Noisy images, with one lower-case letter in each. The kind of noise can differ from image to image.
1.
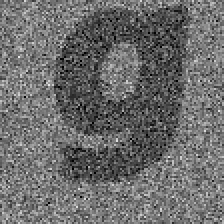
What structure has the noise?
independent entries
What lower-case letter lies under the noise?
g
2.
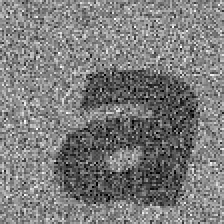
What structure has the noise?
low rank plus noise
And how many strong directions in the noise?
three or four
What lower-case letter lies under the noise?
a
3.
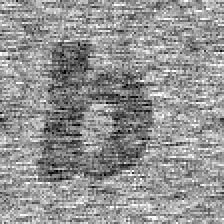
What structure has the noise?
streaked along the rows
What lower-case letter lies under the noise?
b
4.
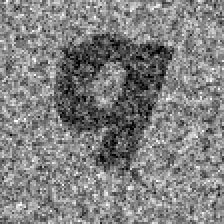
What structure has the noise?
blotchy
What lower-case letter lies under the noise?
q
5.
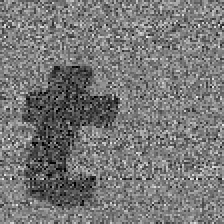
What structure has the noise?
rows of uneven size
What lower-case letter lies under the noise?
t
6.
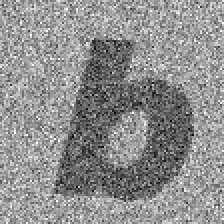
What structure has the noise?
independent entries
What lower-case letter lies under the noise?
b
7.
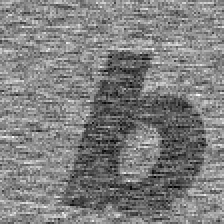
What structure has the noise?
streaked along the rows
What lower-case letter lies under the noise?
b
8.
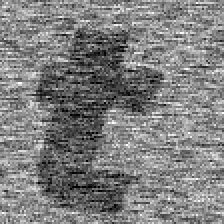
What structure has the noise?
streaked along the rows
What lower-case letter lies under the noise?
t
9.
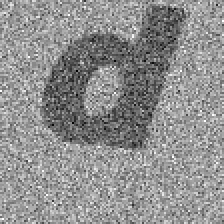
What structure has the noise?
independent entries
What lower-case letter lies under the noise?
d
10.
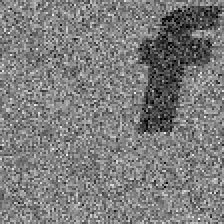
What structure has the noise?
independent entries
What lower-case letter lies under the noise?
f
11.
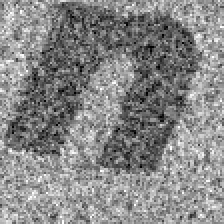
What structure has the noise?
blotchy
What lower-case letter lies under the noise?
n
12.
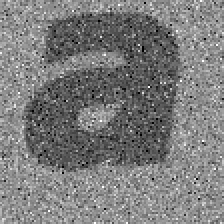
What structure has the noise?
heavy tails
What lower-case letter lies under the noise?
a
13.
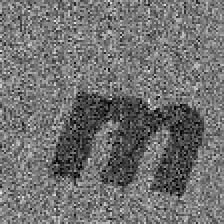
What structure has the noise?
columns of uneven size
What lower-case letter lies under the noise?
m
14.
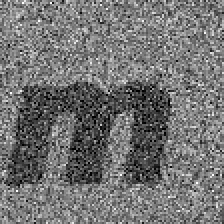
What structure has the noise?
low rank plus noise
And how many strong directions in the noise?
one
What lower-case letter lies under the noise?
m
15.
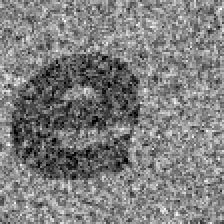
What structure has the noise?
blotchy
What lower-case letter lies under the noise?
e
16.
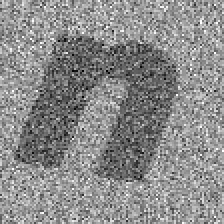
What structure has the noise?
low rank plus noise
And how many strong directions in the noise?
five to eight
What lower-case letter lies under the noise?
n
